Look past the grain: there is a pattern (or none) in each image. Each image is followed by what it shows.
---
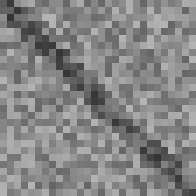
a diagonal band
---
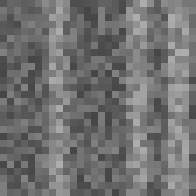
bands of columns
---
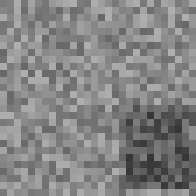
one block
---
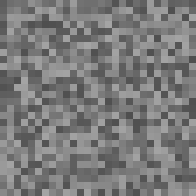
only noise
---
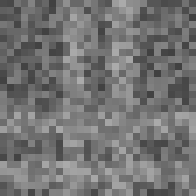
bands of rows crossing bands of columns
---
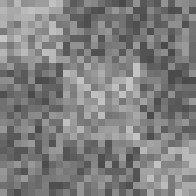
blocks along the diagonal
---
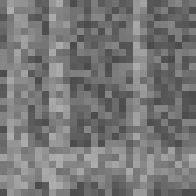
bands of rows crossing bands of columns
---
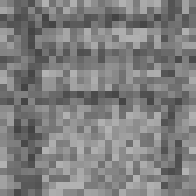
bands of rows crossing bands of columns
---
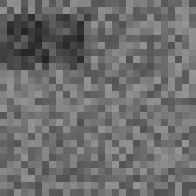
one block
